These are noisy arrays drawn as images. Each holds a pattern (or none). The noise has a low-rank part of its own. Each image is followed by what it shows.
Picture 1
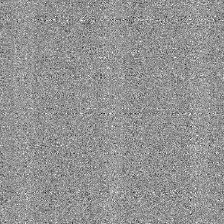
bands of columns
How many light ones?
3
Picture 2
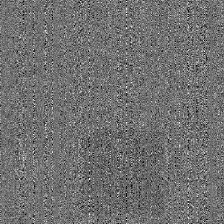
one block
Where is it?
bottom middle
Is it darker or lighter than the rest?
darker
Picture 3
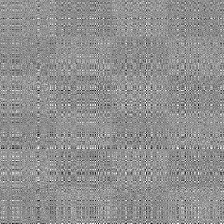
a checkerboard
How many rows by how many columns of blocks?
6 by 4
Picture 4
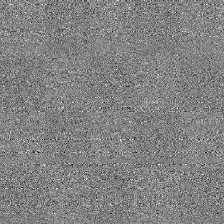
a checkerboard
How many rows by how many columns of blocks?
4 by 5
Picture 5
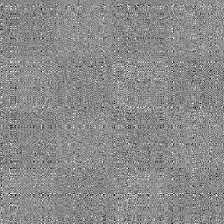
a checkerboard
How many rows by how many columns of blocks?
4 by 4
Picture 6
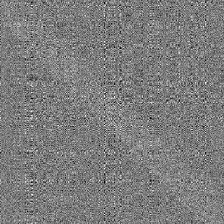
a diagonal band
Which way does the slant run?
top left to bottom right
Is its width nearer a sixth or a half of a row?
a sixth
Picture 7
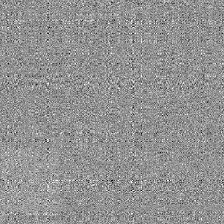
one block
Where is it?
bottom left
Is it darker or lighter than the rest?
lighter
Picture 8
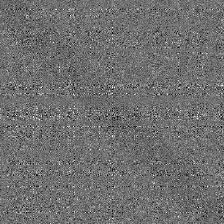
a diagonal band
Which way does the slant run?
top left to bottom right
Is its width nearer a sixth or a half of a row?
a sixth
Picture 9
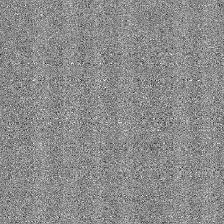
bands of columns
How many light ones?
6
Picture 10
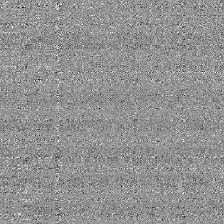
bands of rows
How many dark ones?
6
